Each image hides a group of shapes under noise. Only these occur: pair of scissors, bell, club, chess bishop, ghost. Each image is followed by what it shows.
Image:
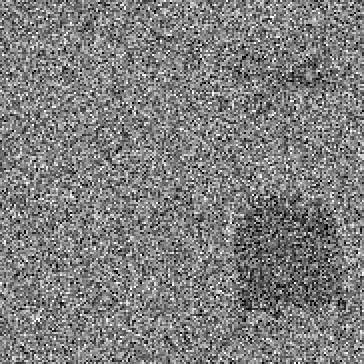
top right: dark pair of scissors; bottom right: dark ghost
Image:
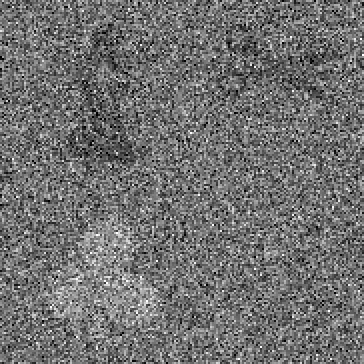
top left: dark chess bishop; top right: dark pair of scissors; bottom left: light club
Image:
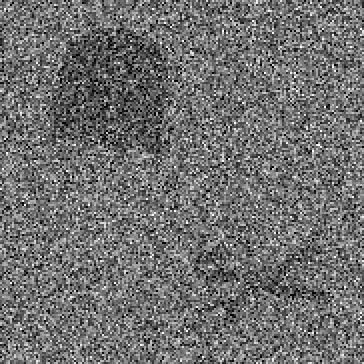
top left: dark ghost; bottom right: dark pair of scissors
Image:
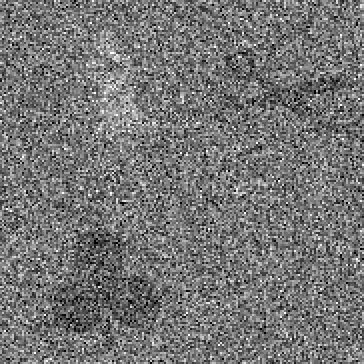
top left: light chess bishop; top right: dark pair of scissors; bottom left: dark club
